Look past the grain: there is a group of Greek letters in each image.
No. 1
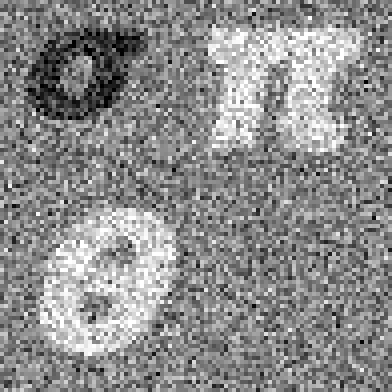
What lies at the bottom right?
nothing
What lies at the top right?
pi
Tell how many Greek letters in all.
3
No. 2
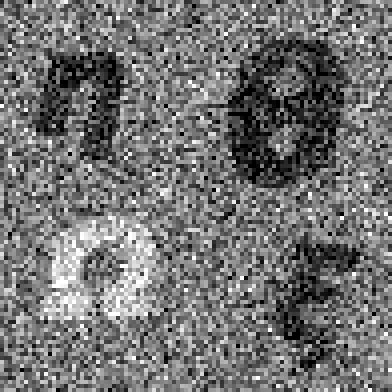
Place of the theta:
top right
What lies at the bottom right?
xi
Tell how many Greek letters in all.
4
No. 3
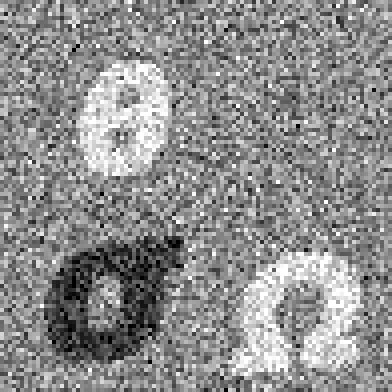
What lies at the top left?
theta
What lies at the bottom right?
omega
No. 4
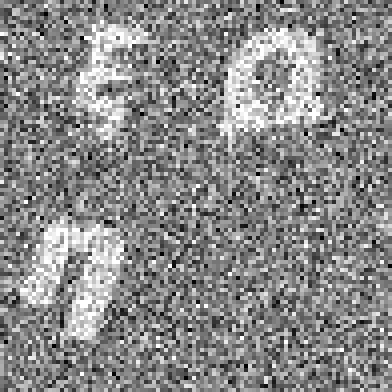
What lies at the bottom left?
eta
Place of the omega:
top right
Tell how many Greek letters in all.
3
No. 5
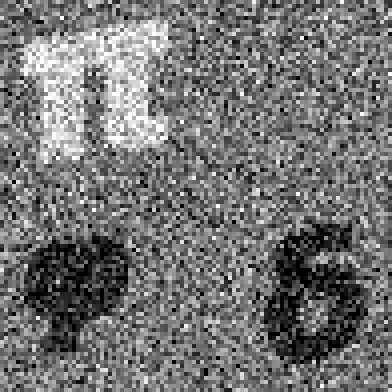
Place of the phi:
bottom left
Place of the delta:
bottom right
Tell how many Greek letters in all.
3
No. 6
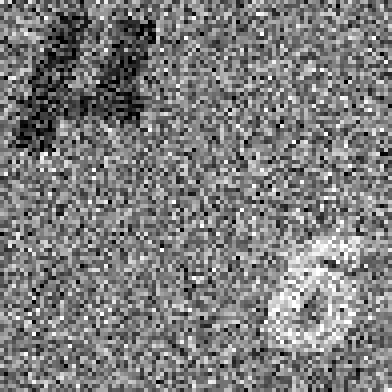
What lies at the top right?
nothing
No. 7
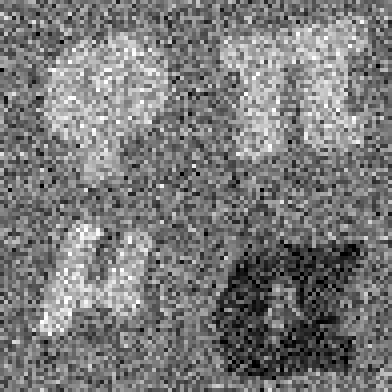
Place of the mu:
bottom left
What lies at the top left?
phi
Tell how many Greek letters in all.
4
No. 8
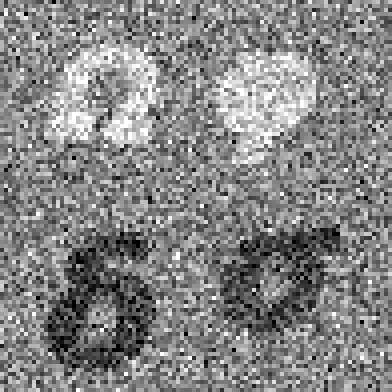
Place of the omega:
top left
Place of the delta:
bottom left
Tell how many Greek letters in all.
4
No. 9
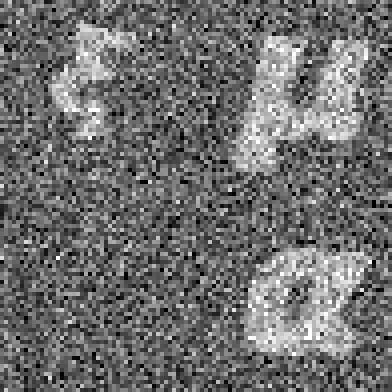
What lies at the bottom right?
alpha
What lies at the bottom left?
nothing
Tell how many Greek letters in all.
3
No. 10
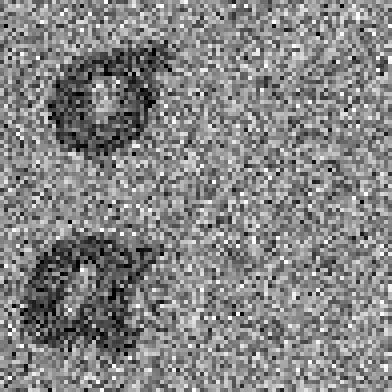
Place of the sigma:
top left
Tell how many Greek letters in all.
2
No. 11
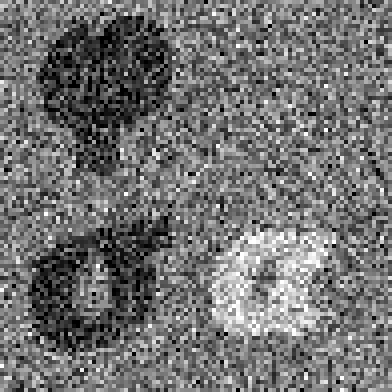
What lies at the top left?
phi
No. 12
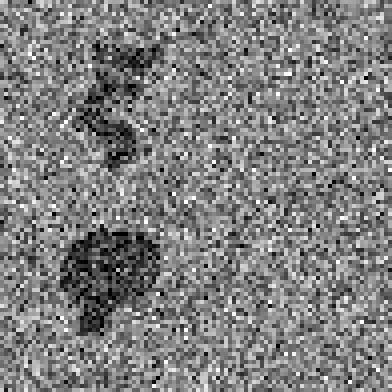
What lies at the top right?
nothing
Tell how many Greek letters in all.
2
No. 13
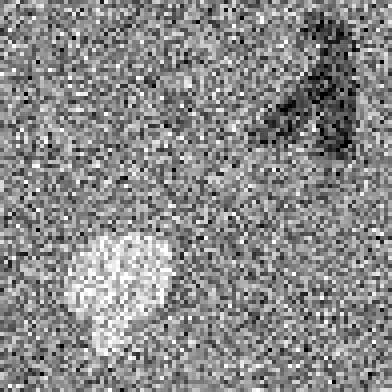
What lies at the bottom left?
phi
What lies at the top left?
nothing
